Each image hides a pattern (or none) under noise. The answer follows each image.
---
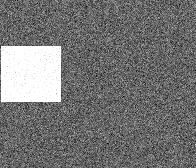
one block
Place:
middle left
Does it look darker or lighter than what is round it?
lighter
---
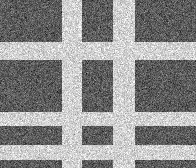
bands of rows crossing bands of columns
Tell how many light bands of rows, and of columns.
3 and 2
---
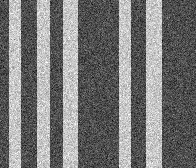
bands of columns
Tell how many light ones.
5
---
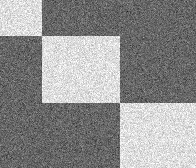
blocks along the diagonal
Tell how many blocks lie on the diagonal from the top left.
3
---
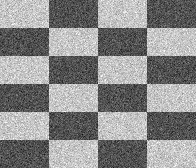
a checkerboard
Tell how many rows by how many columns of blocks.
6 by 4
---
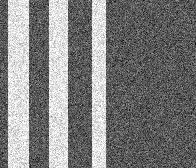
bands of columns
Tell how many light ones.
3
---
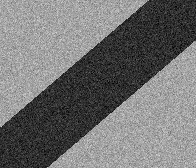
a diagonal band
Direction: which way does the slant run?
bottom left to top right
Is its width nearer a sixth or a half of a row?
a half
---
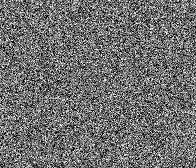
only noise
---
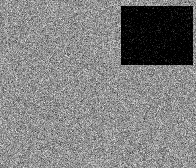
one block
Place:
top right
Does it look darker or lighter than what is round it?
darker
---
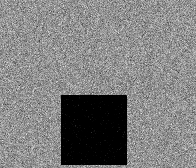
one block
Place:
bottom middle
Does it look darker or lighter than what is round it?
darker
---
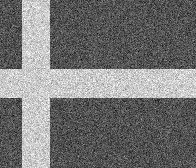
bands of rows crossing bands of columns
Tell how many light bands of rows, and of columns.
1 and 1
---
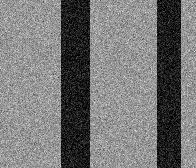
bands of columns
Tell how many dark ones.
2
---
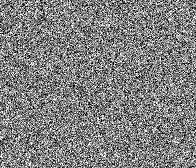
only noise
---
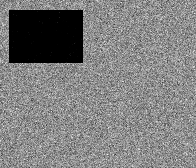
one block
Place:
top left
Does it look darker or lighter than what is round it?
darker
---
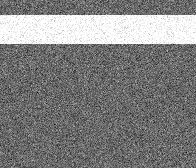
one band of rows
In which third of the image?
top
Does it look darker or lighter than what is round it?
lighter
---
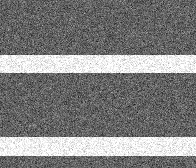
bands of rows
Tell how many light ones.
2
